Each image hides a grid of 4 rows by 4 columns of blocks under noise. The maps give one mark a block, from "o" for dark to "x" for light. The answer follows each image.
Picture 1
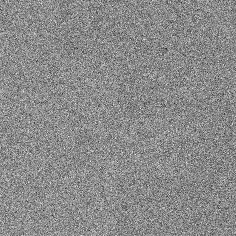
xooo
xxoo
xxxo
xxoo
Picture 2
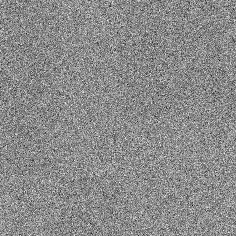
oxoo
oxoo
oxxx
xoxx
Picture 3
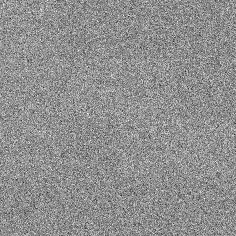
xooo
xxxo
xoxx
oooo
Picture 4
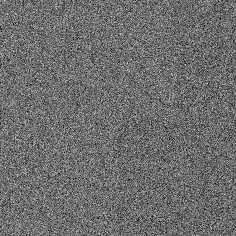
xxxo
xxxo
xxoo
xxoo
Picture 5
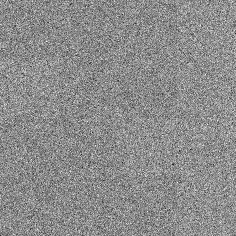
ooox
xoox
ooxx
ooox
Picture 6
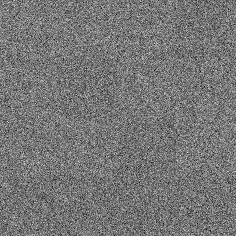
xxxo
xoxx
xxox
oooo
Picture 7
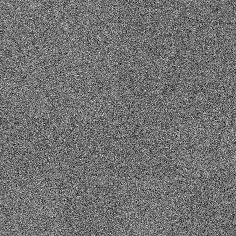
xxoo
xxoo
ooox
xoxo
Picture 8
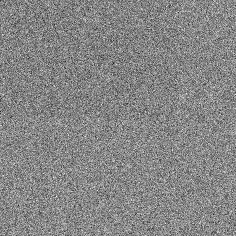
ooox
ooox
xxxx
xxxx
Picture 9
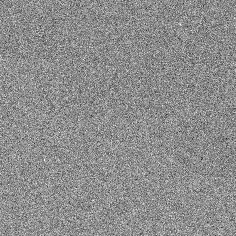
oooo
xooo
xxxo
xxxx
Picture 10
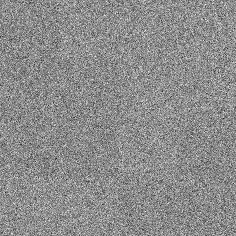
oxxx
ooxx
ooxo
xxoo
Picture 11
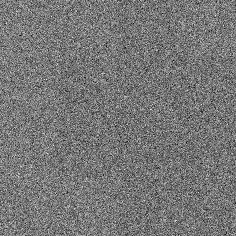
xxox
xooo
xooo
xxoo
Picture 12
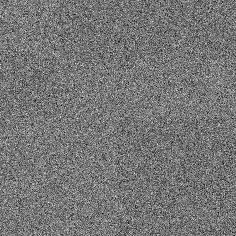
xooo
oxxx
xxoo
xxoo
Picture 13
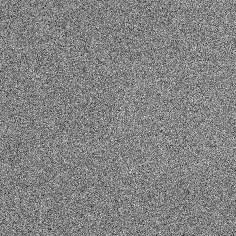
ooox
ooxx
ooxx
oooo
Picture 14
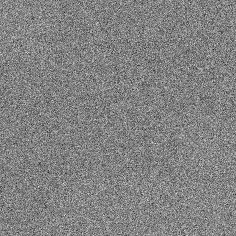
xooo
oooo
ooox
oxxx
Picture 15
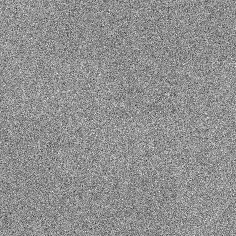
xooo
xxox
oxxx
ooox
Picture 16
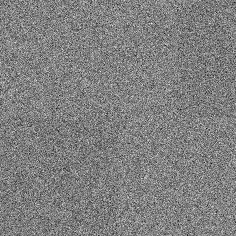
xxxo
xxxo
ooxx
ooxx
